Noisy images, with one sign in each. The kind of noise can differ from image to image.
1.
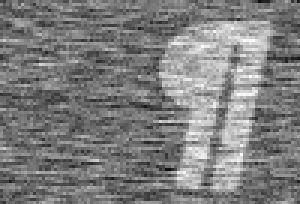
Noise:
streaked along the rows
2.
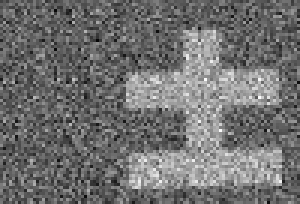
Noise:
low rank plus noise
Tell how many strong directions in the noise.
three or four
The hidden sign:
plus-minus sign
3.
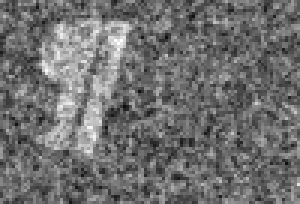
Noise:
blotchy
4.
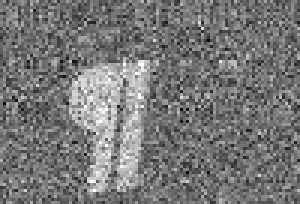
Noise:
low rank plus noise
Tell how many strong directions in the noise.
three or four
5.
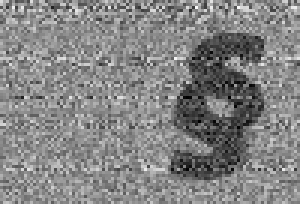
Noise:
rows of uneven size
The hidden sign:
section sign
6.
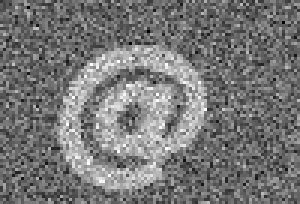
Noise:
independent entries
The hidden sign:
at sign
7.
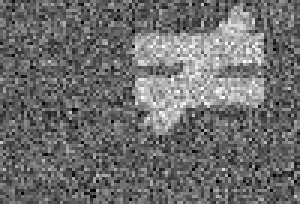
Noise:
low rank plus noise
